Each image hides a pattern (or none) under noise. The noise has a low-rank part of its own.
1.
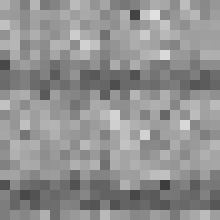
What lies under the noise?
bands of rows
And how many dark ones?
2
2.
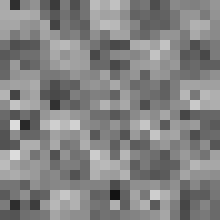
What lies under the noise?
a checkerboard
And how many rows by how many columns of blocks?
6 by 5
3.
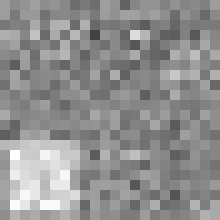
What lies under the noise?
one block
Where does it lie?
bottom left
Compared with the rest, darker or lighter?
lighter
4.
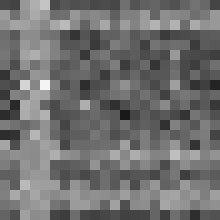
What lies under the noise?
bands of rows crossing bands of columns
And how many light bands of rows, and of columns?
3 and 1
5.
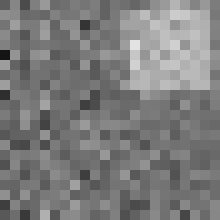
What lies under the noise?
one block
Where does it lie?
top right
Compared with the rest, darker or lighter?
lighter
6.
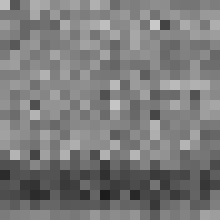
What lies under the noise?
one band of rows
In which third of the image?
bottom
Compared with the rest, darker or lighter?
darker
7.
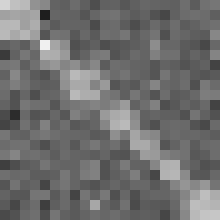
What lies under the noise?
blocks along the diagonal
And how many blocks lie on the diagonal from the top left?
7
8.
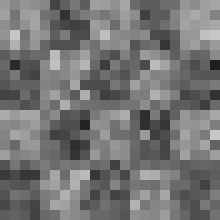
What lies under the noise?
a checkerboard
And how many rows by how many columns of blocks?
4 by 5
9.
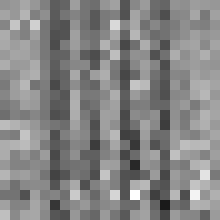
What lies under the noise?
bands of columns
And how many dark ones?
4
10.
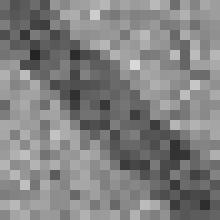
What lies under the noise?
a diagonal band
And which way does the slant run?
top left to bottom right
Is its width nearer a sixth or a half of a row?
a half
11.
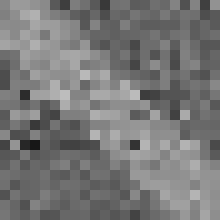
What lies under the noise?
a diagonal band
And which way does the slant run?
top left to bottom right
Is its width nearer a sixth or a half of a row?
a half
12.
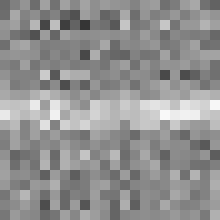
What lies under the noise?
one band of rows
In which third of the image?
middle
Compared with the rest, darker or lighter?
lighter
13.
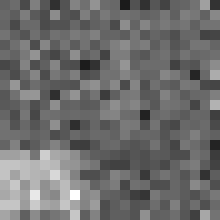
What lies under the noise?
one block
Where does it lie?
bottom left
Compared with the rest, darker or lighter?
lighter
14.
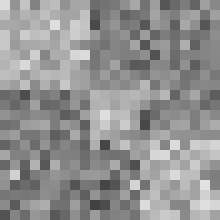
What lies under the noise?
blocks along the diagonal
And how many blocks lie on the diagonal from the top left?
3
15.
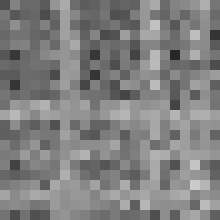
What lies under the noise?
bands of rows crossing bands of columns
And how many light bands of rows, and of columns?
3 and 3
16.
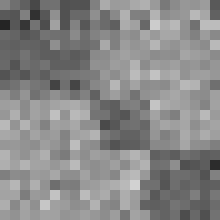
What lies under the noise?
blocks along the diagonal
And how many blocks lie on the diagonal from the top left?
3
